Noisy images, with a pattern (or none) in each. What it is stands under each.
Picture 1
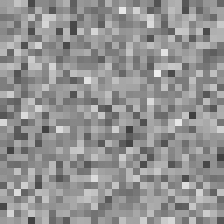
only noise
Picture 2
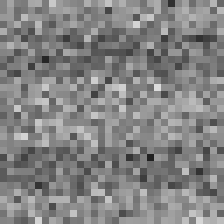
horizontal stripes
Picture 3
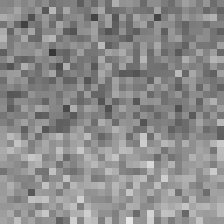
a sharp edge
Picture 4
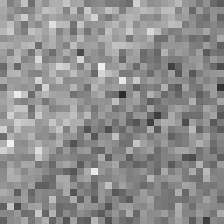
a sharp edge
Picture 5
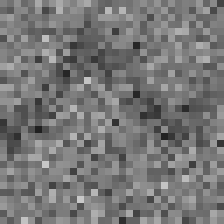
a wavy band
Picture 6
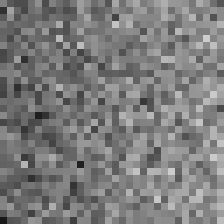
a smooth slope
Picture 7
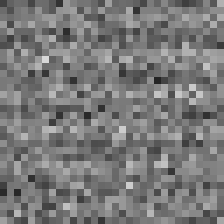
horizontal stripes
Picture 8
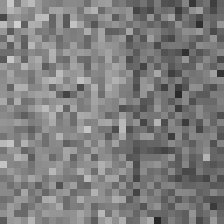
a sharp edge
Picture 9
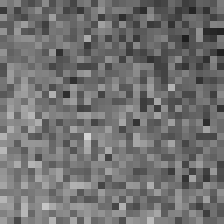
a smooth slope
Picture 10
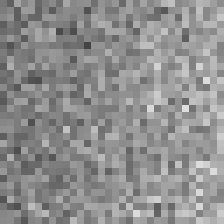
a smooth slope
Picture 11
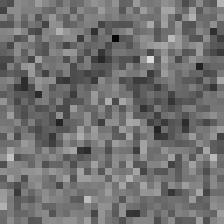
a wavy band
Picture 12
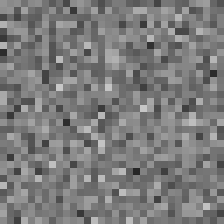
only noise
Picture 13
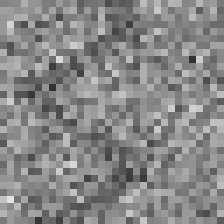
a wavy band
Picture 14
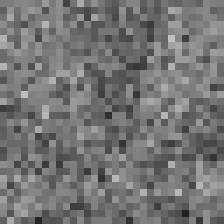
spokes from one point
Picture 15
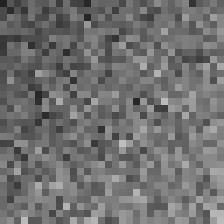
a smooth slope
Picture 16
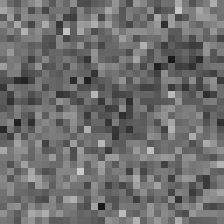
a wavy band
